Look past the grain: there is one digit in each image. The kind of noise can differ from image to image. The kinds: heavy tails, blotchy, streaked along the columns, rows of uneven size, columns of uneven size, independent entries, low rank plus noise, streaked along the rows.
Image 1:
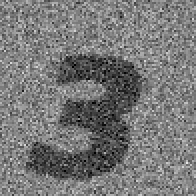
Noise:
low rank plus noise
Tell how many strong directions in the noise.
two
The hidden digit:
3
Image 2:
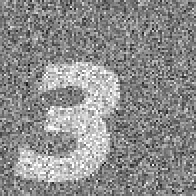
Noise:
low rank plus noise
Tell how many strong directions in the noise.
one
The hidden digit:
3
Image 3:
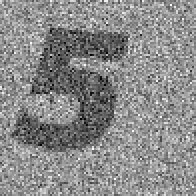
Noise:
low rank plus noise
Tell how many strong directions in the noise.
one
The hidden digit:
5
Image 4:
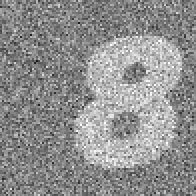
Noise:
independent entries
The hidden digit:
8
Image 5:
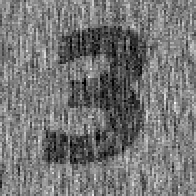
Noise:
streaked along the columns
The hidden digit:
3
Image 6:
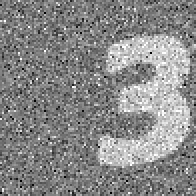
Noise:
heavy tails
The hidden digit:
3
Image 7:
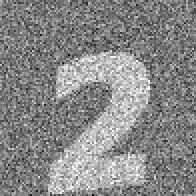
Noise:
independent entries
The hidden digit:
2
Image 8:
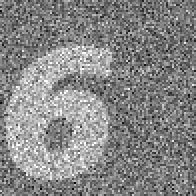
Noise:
independent entries
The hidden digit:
6
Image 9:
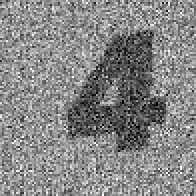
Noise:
low rank plus noise
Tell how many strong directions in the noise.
two
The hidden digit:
4
